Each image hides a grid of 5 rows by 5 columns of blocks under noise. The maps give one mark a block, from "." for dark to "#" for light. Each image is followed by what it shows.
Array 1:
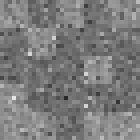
# . # . #
. # . . .
. . . # .
# . . . .
# # . # #
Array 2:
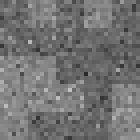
. # . # .
. . . . .
# # . . .
# # # . #
# . . . #
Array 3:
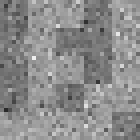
. # # . #
. # . . #
. # # . #
. # . # #
# # # # .
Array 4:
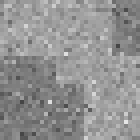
# # # # .
# # # # .
. . # # #
. . . # #
. . . # #
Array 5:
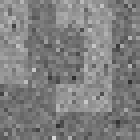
# . # # .
# . . # .
# . . # .
. . # # .
. . . . .
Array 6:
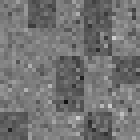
# . # . #
# # # . #
# # . # .
# # . # #
. # # . #
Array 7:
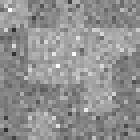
# . # . .
. # # # #
. # # # .
. . . # .
. # . . .
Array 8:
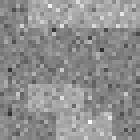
. # # # #
. . . . .
. . . . .
. # # . .
. . # # .
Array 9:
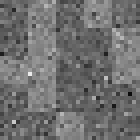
. # . # .
. # . . #
# # . . #
. # . . .
. . # . .
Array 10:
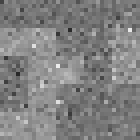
. . . . .
# # . . #
. # # . #
. # . . .
# # . . .
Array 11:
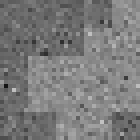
. . . . #
. . . # #
. # # # #
. # # # #
. . # # .
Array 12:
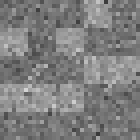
. . . # .
# . # . .
. . . # #
# # # . .
. . . . .
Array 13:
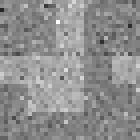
. . # . .
. . # . .
# # # . #
. # # . .
. . . . .
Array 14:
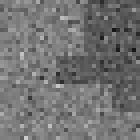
# # # . .
# # # . .
# # . . .
# # # # .
# # # # #
